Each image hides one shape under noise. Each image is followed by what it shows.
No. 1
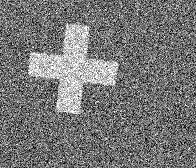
cross
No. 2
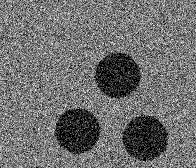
three dots
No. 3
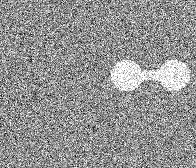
dumbbell
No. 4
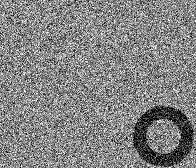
ring
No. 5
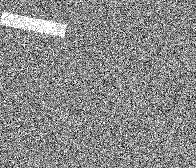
bar
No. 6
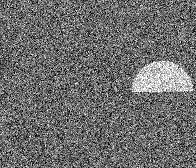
half disc
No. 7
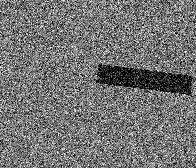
bar
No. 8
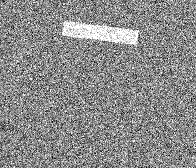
bar
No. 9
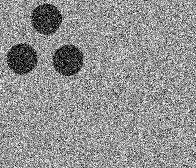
three dots
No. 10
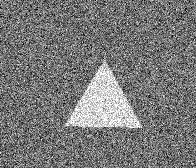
triangle
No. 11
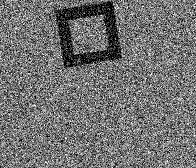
square frame
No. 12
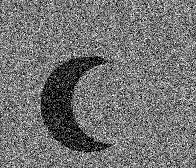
crescent
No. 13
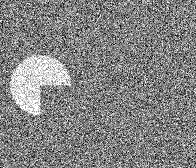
disc with a wedge cut out
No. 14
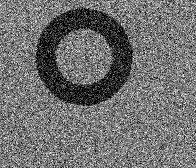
ring
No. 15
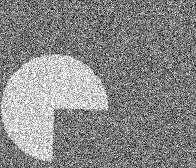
disc with a wedge cut out
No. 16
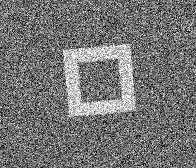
square frame
